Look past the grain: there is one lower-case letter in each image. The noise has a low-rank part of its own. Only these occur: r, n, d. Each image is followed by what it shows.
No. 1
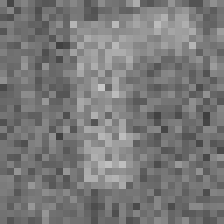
r
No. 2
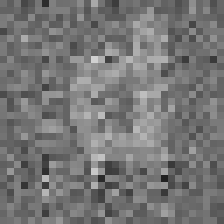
d
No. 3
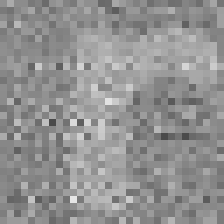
r
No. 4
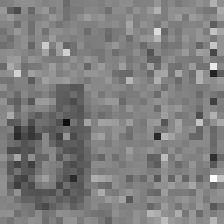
d
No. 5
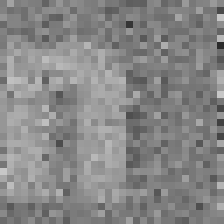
n
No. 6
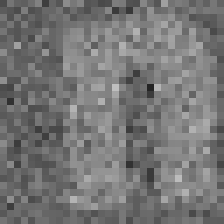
n
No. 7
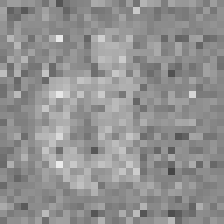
d
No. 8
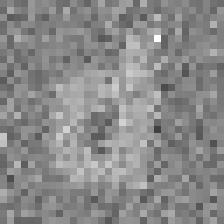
d
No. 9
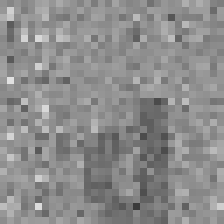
d
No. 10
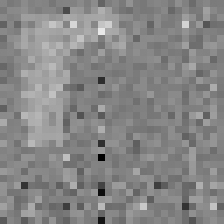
r
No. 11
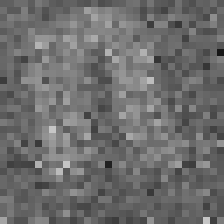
n
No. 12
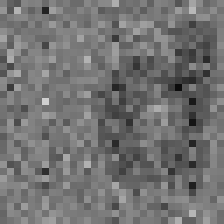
d
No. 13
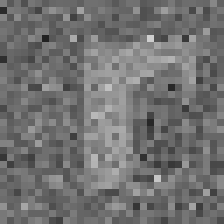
r
